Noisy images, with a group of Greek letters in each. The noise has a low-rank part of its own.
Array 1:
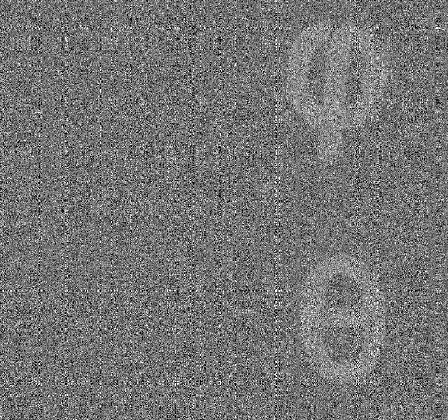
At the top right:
phi
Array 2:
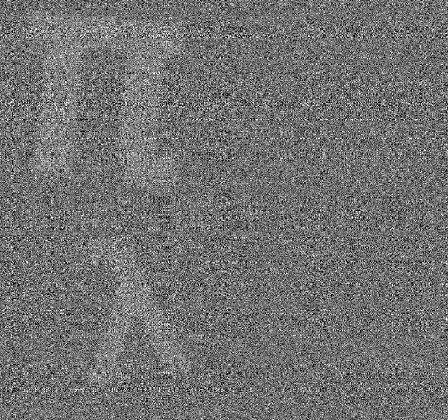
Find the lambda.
bottom left
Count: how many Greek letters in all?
2
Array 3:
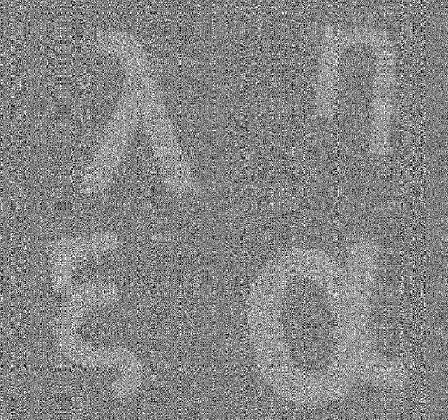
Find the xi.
bottom left
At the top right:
eta
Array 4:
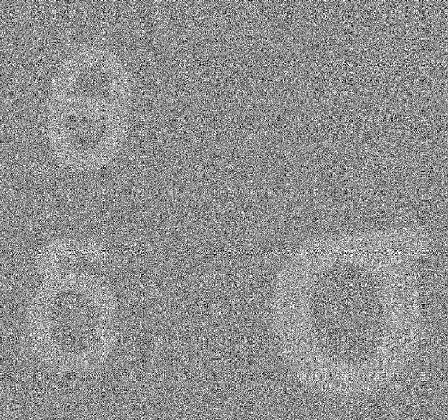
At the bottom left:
delta
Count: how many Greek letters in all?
3
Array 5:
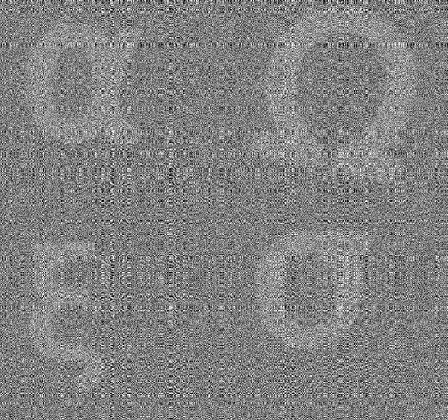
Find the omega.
top right
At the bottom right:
sigma
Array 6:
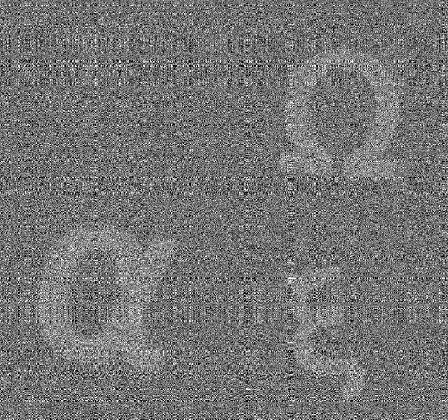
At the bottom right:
xi
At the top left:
nothing
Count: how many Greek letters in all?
3
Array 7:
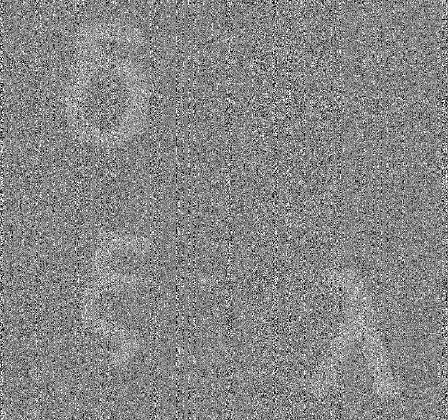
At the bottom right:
lambda
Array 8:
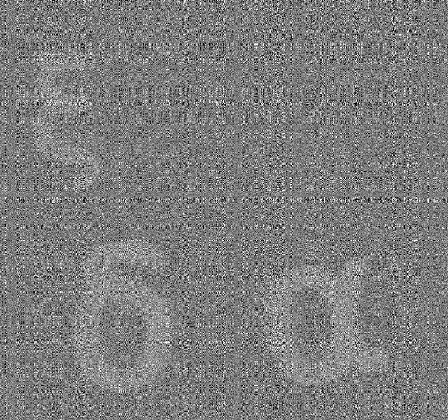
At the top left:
xi
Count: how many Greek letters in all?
3
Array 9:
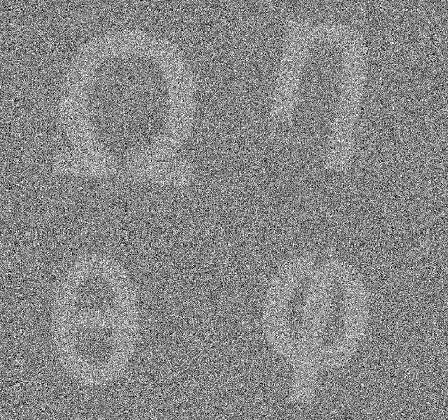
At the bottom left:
theta
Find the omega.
top left
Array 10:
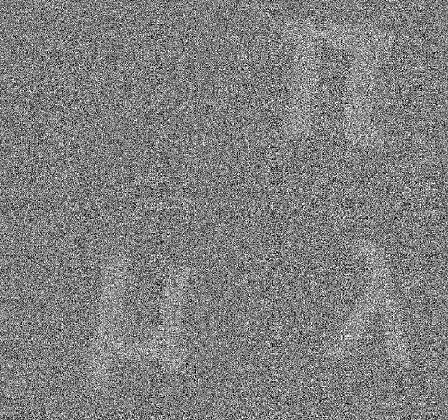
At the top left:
nothing
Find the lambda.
bottom right
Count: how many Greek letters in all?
3
